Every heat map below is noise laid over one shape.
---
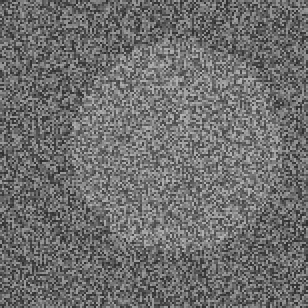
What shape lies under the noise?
disc
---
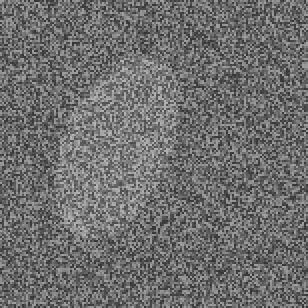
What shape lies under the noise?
ellipse
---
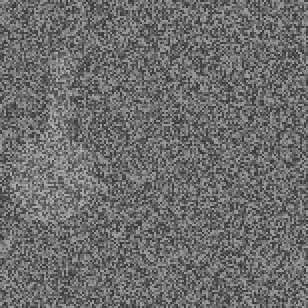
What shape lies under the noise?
lollipop
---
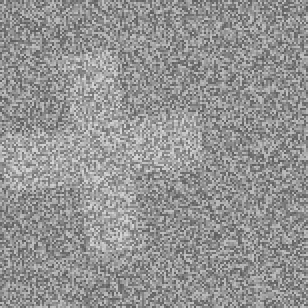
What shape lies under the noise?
cross
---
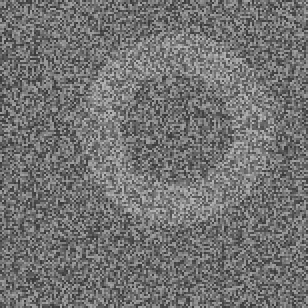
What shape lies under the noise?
ring
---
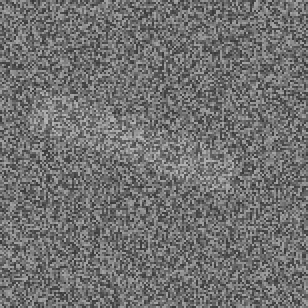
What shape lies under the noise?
bar
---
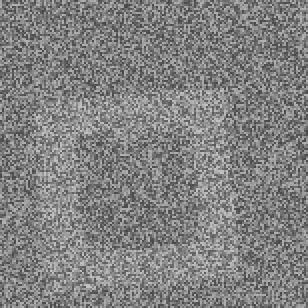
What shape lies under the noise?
square frame
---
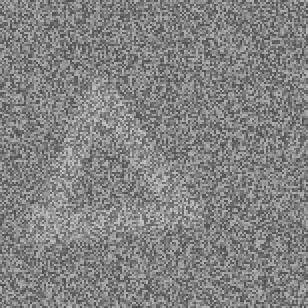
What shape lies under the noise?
triangle frame
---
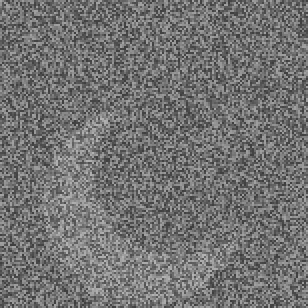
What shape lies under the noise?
crescent
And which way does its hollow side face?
up and right
